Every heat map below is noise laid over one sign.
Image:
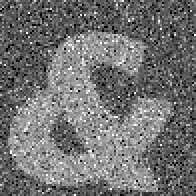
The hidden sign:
ampersand
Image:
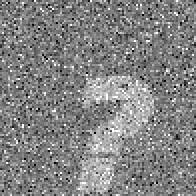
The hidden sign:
question mark
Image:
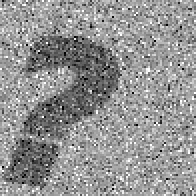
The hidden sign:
question mark
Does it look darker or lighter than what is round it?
darker
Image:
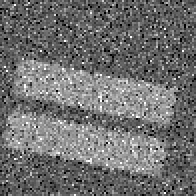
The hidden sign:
equals sign
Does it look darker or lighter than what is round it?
lighter
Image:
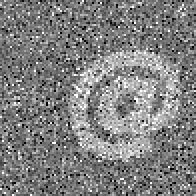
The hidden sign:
at sign
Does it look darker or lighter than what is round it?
lighter
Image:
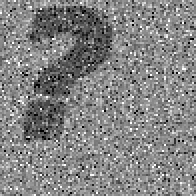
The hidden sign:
question mark
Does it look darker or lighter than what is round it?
darker
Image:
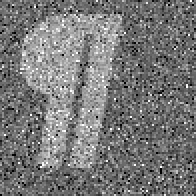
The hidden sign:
pilcrow
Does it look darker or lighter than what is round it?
lighter
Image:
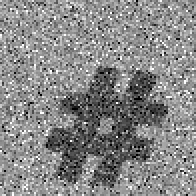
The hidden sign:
hash sign
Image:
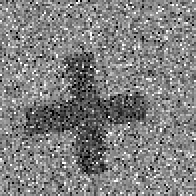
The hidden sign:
plus sign
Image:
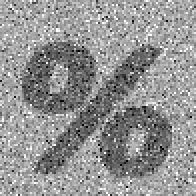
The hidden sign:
percent sign
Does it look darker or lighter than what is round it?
darker
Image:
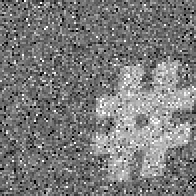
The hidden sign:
hash sign
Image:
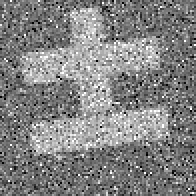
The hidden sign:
plus-minus sign
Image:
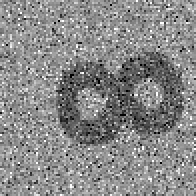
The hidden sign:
infinity sign
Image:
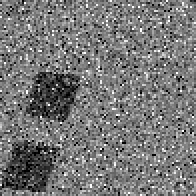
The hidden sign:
colon
